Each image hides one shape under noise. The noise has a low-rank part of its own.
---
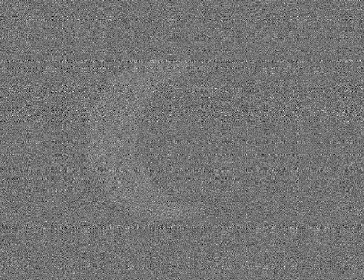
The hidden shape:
crescent
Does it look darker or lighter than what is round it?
lighter
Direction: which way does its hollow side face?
right
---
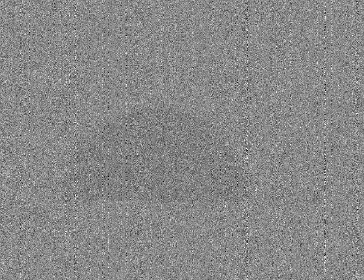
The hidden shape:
half disc
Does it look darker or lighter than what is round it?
darker
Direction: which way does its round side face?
up
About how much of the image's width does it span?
half
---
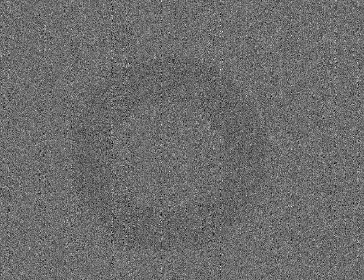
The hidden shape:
ring
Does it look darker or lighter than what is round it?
darker
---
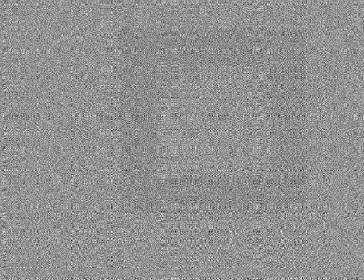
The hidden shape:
square frame
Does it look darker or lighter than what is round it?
darker
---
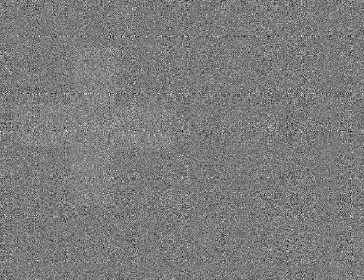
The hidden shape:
cross
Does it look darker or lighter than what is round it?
lighter
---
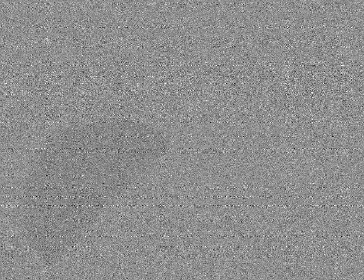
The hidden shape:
half disc
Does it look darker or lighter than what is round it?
darker
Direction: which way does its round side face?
up and left
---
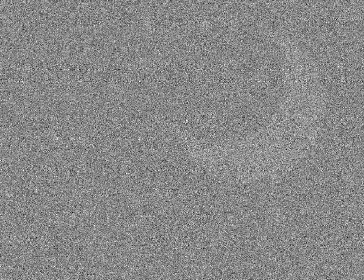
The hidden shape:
crescent
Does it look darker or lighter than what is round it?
lighter
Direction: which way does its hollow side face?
up and left
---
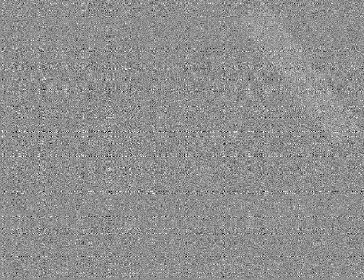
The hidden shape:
bar
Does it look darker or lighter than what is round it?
lighter
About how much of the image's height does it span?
half
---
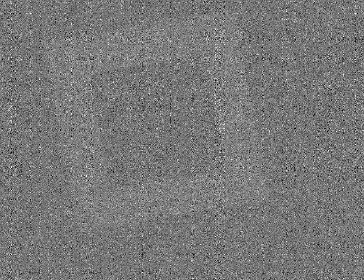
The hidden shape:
square frame
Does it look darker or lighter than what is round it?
lighter
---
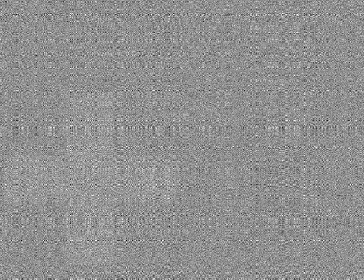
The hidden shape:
cross
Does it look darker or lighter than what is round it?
lighter
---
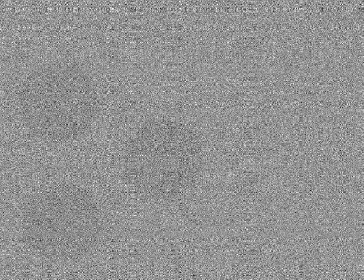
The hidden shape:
three dots
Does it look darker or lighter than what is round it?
darker
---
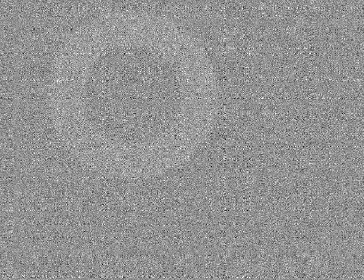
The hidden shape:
ring
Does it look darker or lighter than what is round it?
lighter
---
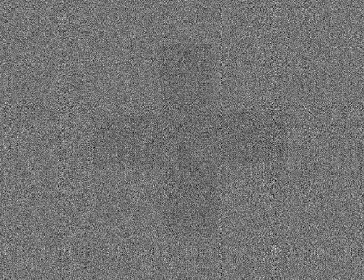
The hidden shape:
cross
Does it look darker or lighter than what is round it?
darker
